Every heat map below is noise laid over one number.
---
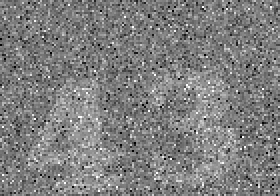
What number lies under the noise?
43
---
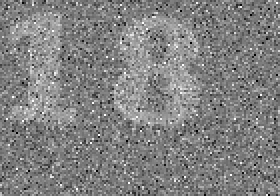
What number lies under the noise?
18
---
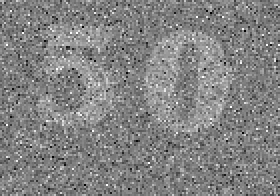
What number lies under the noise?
50
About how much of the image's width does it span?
two thirds
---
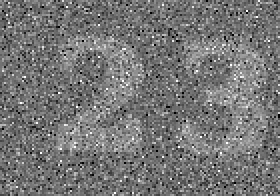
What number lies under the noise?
23
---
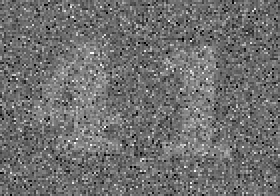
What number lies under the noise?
41
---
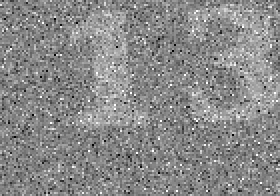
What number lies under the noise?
13
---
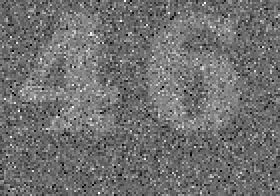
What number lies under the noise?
46
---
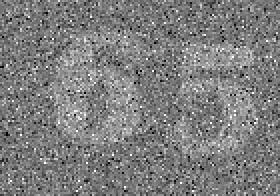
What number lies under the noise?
65
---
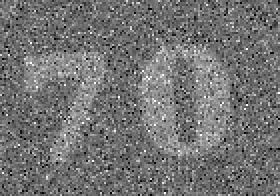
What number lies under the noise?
70
